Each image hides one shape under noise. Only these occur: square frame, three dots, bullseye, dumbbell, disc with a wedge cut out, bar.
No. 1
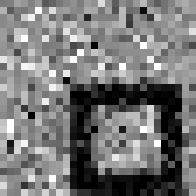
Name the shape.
square frame
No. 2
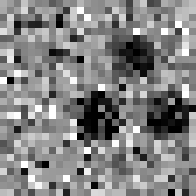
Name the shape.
three dots
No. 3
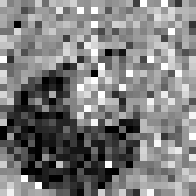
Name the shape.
disc with a wedge cut out
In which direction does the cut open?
up and right
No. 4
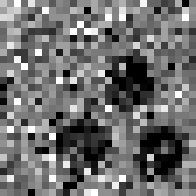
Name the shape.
three dots
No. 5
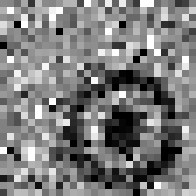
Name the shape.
bullseye
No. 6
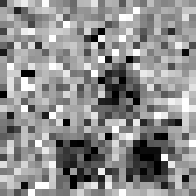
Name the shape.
three dots
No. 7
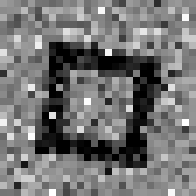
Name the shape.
square frame
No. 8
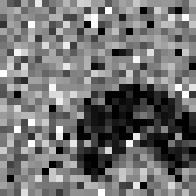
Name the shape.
disc with a wedge cut out
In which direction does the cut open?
down
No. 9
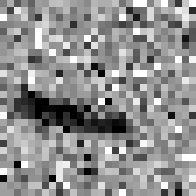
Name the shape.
bar
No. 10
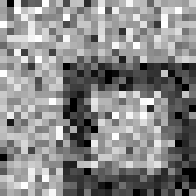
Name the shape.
square frame
